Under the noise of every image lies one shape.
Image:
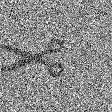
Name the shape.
pair of scissors
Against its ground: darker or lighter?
darker
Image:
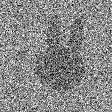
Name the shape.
rabbit's head
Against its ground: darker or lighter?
darker
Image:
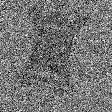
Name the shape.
chess rook
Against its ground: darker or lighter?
darker
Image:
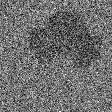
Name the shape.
car
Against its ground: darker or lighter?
darker
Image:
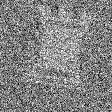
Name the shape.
chess rook
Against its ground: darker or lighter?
lighter
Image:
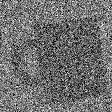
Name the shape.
cup
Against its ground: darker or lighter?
darker
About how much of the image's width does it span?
nearly all
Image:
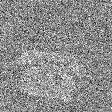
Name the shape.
telephone
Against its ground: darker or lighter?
lighter
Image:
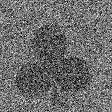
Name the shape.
club
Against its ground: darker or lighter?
darker
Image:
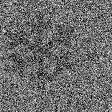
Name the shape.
snowflake
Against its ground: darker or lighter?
darker
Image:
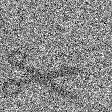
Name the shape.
pair of scissors
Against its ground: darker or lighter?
darker
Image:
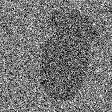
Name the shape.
footprint
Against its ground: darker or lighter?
darker
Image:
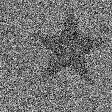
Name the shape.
star
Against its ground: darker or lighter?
darker
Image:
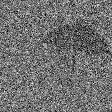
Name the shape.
umbrella
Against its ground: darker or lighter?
darker
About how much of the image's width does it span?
two thirds
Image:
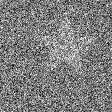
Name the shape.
star
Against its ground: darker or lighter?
lighter
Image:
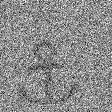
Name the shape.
anchor
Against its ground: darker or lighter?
darker
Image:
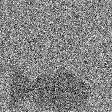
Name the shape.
fish
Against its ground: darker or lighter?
darker
